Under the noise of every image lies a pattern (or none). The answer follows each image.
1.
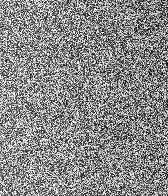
a smooth slope
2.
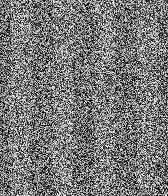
vertical stripes
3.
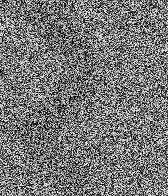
a wavy band
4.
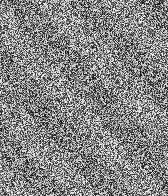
diagonal stripes
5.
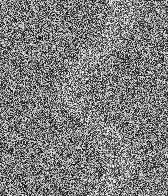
a wavy band
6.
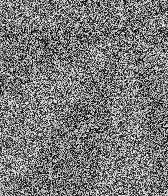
spokes from one point
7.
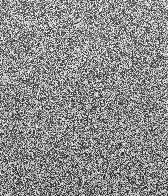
a smooth slope
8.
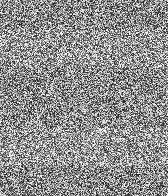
horizontal stripes
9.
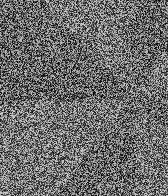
spokes from one point
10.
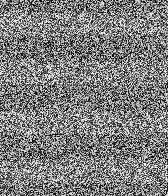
horizontal stripes
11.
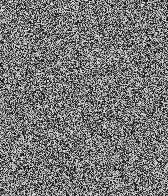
only noise
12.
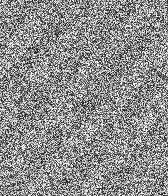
diagonal stripes
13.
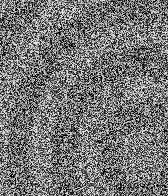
rings round one point
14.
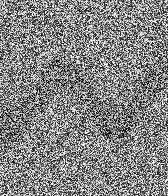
a wavy band
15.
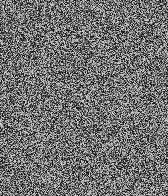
only noise
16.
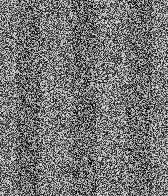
vertical stripes
